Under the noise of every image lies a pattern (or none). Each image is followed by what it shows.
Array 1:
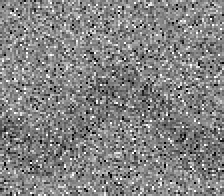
a wavy band
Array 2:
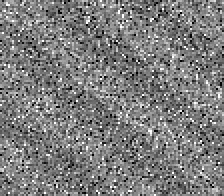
diagonal stripes
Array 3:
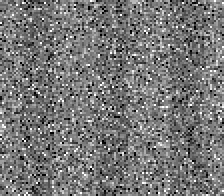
vertical stripes
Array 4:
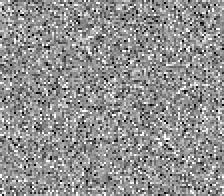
only noise
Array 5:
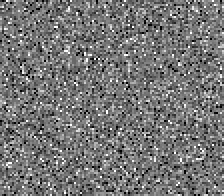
only noise
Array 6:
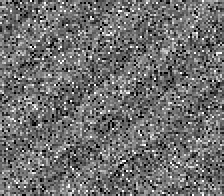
diagonal stripes
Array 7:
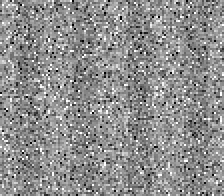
vertical stripes
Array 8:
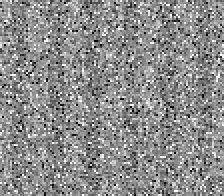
vertical stripes
